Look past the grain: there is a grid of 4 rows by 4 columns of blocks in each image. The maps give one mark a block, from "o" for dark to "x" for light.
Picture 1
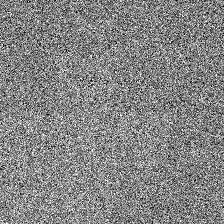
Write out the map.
oooo
oxoo
xxxo
xxoo
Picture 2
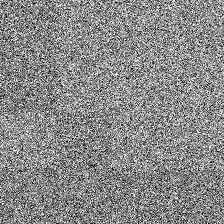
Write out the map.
oxxx
oxxx
xoxx
oooo
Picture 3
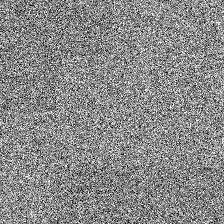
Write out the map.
ooxx
oxxx
xxxx
xooo
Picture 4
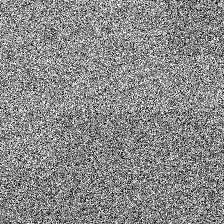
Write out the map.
xxxo
xxxx
xooo
oooo
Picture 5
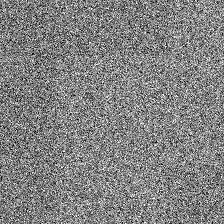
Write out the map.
ooox
oxxx
oxxx
oxxo
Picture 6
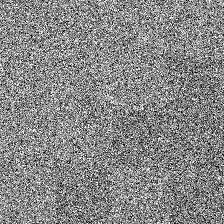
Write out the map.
xxxx
xxxo
xxoo
xoxo
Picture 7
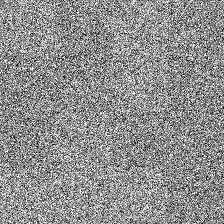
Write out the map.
xoxo
ooxo
oxoo
xxxo
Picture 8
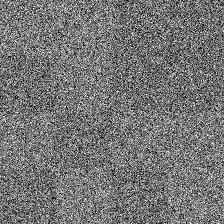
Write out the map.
xxoo
oxoo
xoxx
oxox
